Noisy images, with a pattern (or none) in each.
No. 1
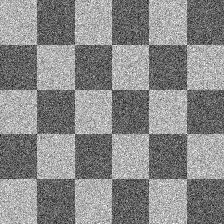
a checkerboard
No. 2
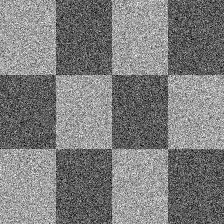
a checkerboard
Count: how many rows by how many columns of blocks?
3 by 4
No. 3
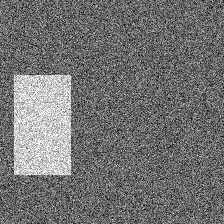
one block
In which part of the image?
middle left
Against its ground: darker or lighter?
lighter
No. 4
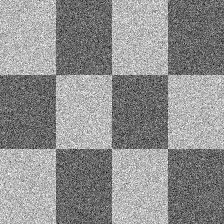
a checkerboard
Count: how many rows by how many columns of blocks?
3 by 4
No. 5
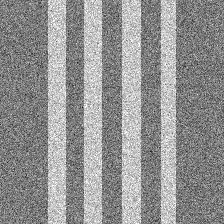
bands of columns
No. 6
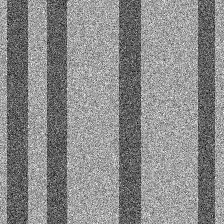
bands of columns
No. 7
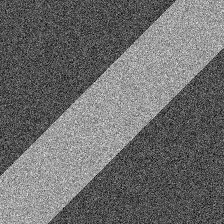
a diagonal band
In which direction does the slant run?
bottom left to top right
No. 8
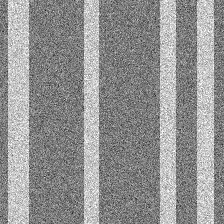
bands of columns
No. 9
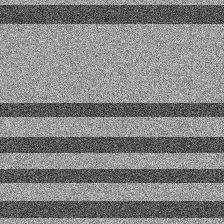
bands of rows
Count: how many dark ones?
5
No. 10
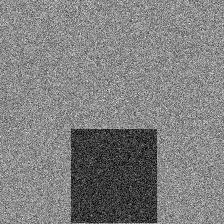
one block
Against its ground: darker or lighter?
darker
